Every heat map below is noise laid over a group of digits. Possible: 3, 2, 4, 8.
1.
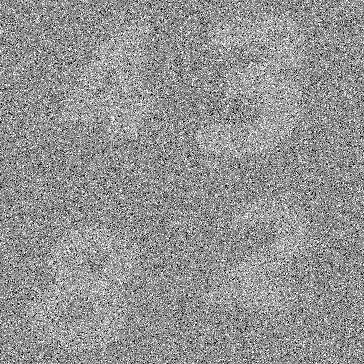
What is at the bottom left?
8
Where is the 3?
top right
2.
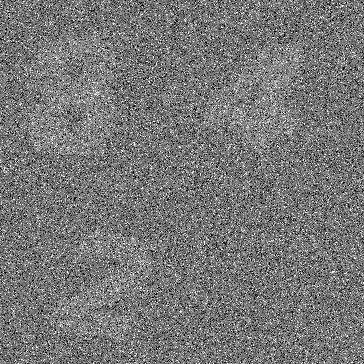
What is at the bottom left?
2
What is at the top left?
8
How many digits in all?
3
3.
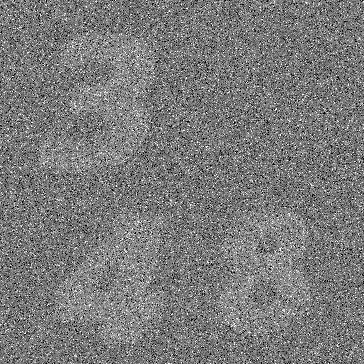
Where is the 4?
bottom left
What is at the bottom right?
8
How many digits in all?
3
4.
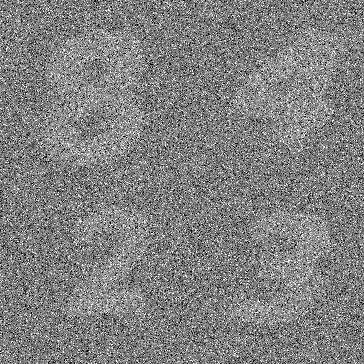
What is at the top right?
4
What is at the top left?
8
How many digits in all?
4
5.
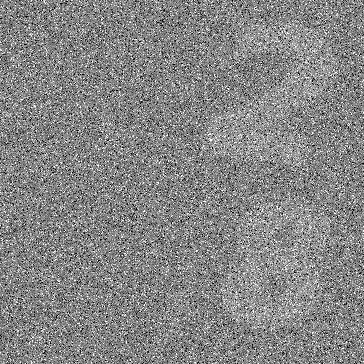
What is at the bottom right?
8
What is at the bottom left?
nothing
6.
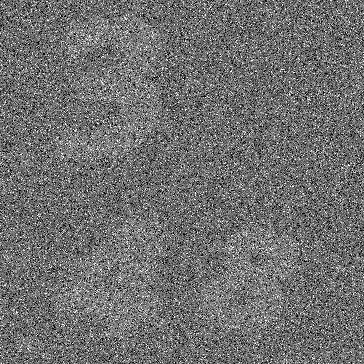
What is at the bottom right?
8
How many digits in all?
3
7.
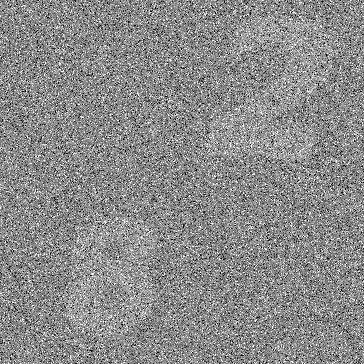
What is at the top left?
nothing
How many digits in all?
2
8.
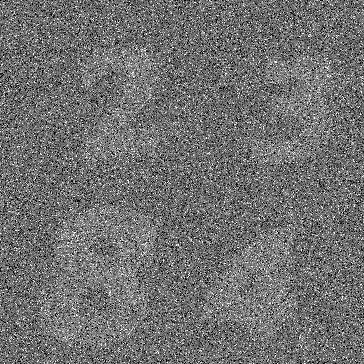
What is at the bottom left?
8
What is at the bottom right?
4
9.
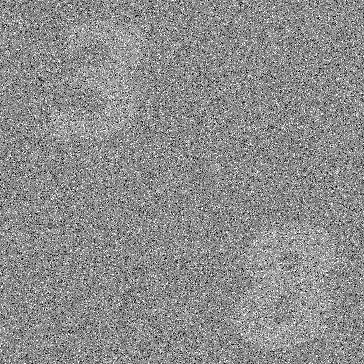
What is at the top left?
3
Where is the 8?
bottom right
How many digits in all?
2
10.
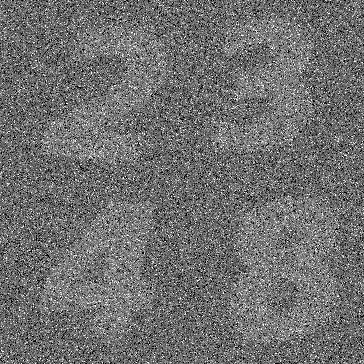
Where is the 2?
top left
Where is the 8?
bottom right
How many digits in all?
4
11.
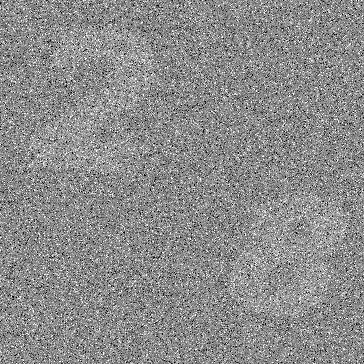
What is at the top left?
2
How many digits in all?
2
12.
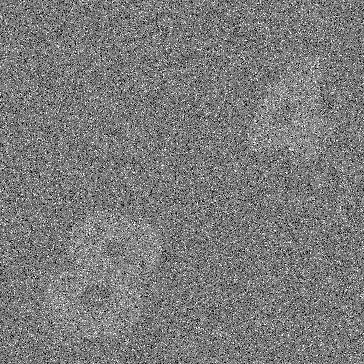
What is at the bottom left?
8
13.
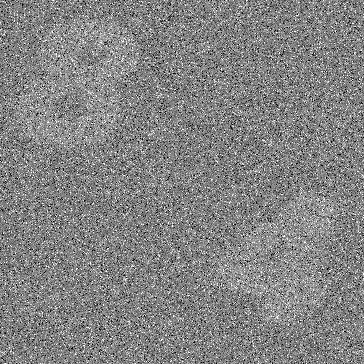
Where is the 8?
top left
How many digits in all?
2
